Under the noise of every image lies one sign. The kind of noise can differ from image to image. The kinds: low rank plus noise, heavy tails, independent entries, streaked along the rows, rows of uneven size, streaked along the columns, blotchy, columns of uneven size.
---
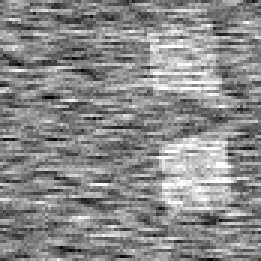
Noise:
streaked along the rows
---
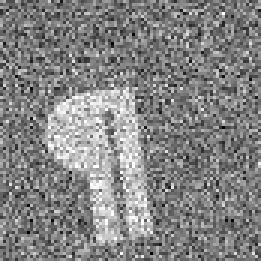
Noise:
low rank plus noise
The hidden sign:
pilcrow
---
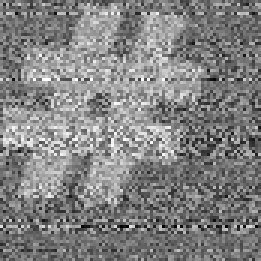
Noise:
rows of uneven size
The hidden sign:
hash sign
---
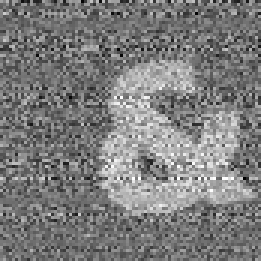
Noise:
rows of uneven size
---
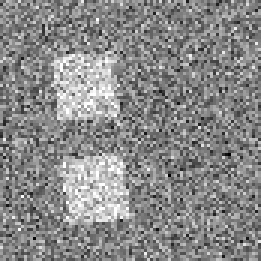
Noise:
independent entries
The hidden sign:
colon
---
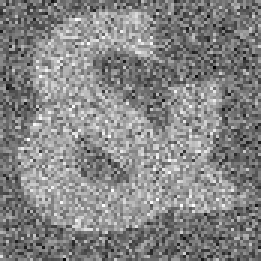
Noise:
independent entries
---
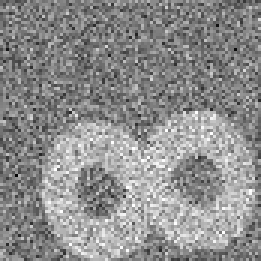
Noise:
independent entries
